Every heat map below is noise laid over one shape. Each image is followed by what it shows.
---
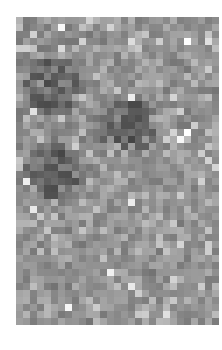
three dots
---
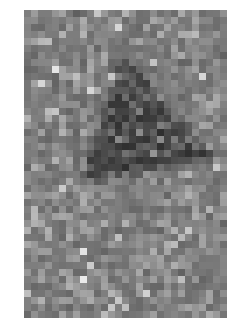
triangle
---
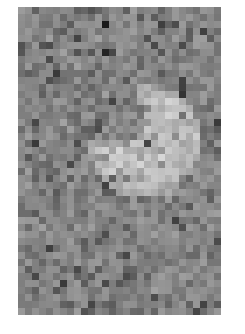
disc with a wedge cut out
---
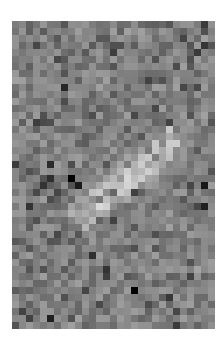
bar
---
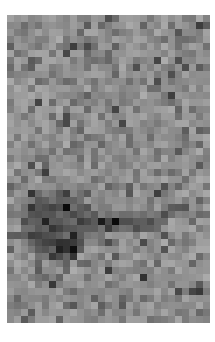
lollipop
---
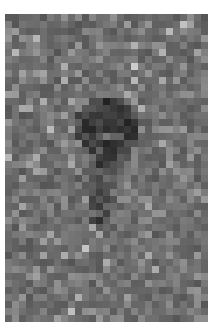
lollipop
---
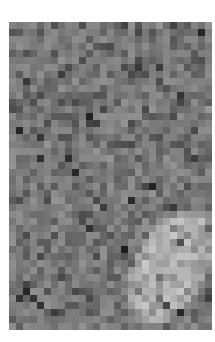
ellipse
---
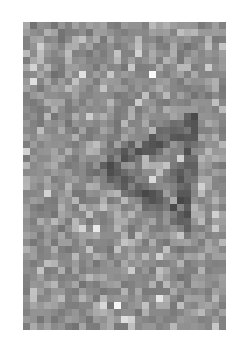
triangle frame
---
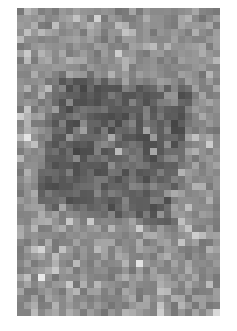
square
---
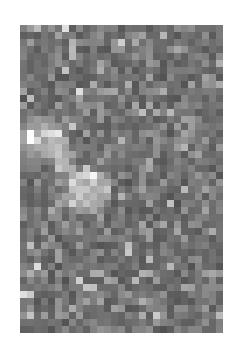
dumbbell
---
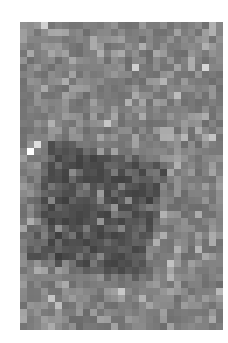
square
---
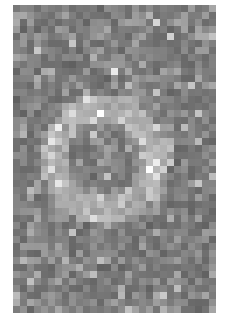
ring
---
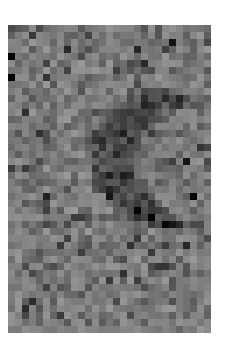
crescent
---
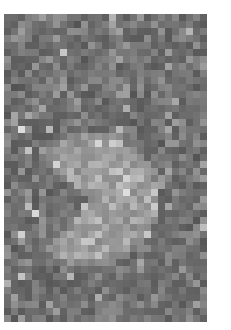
disc with a wedge cut out
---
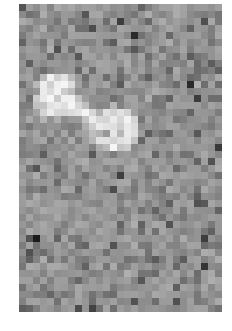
dumbbell
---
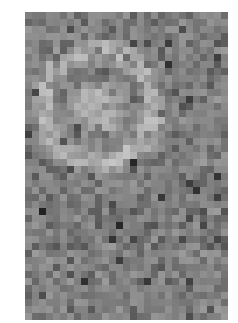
bullseye
